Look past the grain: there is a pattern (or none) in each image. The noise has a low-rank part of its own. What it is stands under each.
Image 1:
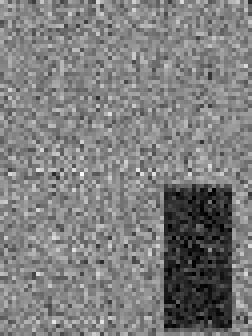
one block
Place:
bottom right
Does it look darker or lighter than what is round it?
darker
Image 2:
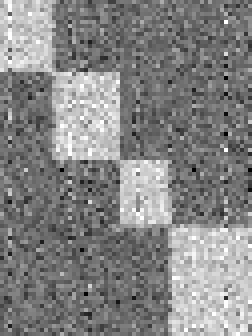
blocks along the diagonal
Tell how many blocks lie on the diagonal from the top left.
4
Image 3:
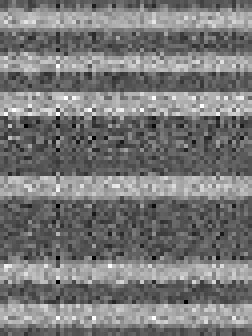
bands of rows
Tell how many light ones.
6
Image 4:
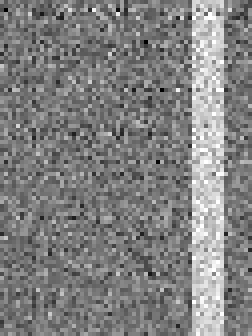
one band of columns
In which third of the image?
right
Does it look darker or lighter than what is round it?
lighter
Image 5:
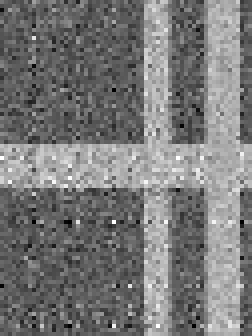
bands of rows crossing bands of columns
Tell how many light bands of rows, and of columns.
1 and 2
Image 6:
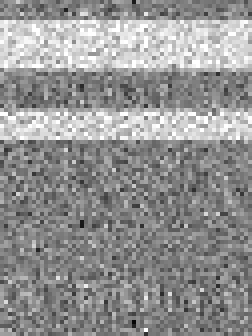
bands of rows
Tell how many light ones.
2
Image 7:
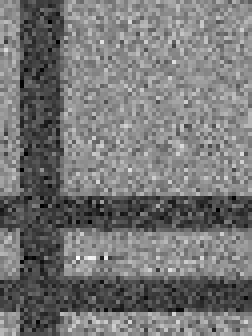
bands of rows crossing bands of columns
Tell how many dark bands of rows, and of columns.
2 and 1
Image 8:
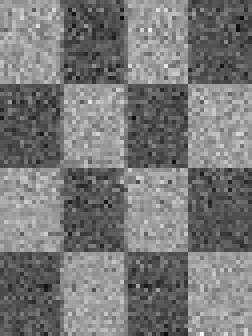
a checkerboard
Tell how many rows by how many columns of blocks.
4 by 4
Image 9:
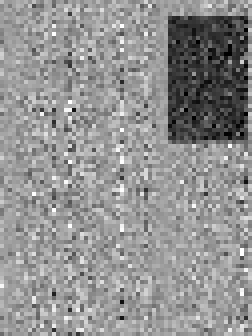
one block
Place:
top right
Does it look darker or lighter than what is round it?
darker
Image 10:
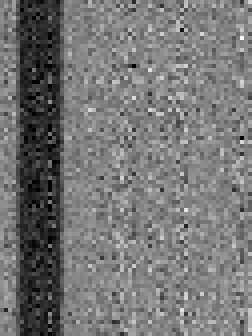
one band of columns
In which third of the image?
left
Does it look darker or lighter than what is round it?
darker
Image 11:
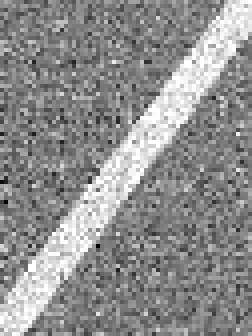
a diagonal band
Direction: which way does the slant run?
bottom left to top right
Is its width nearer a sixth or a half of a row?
a sixth
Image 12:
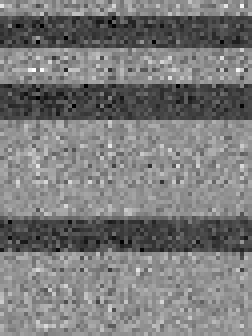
bands of rows
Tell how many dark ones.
3
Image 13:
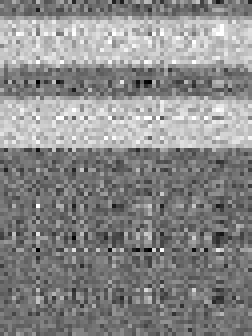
bands of rows
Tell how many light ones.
2
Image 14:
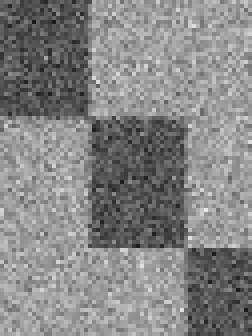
blocks along the diagonal
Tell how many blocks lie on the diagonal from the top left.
3
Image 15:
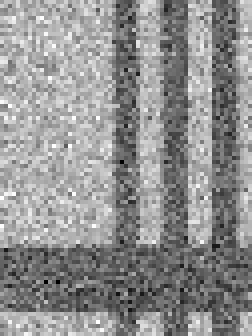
bands of rows crossing bands of columns
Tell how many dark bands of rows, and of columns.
1 and 3
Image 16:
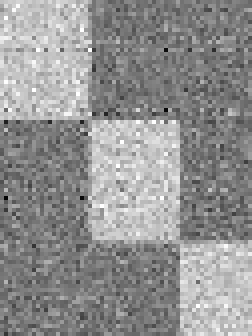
blocks along the diagonal
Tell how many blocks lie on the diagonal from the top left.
3
